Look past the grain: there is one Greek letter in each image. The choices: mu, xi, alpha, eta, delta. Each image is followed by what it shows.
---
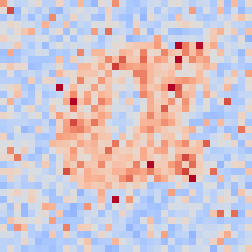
alpha
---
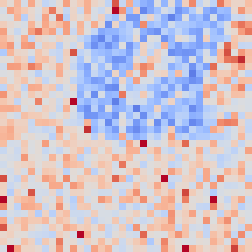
alpha
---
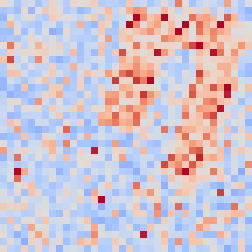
eta
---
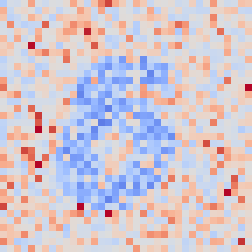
delta
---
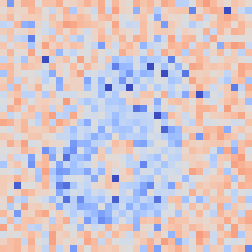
delta
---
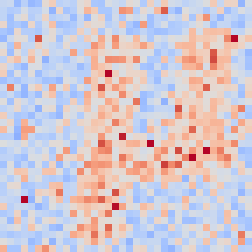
mu
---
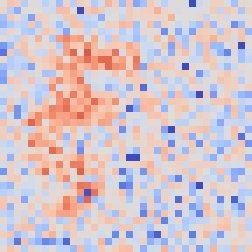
xi
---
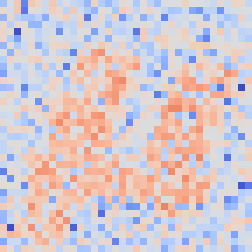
mu
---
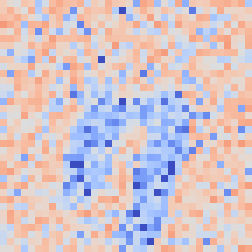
eta
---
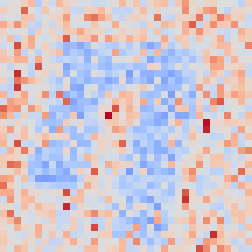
eta
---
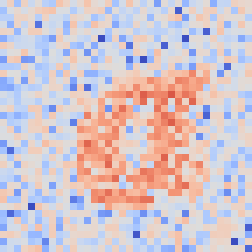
alpha
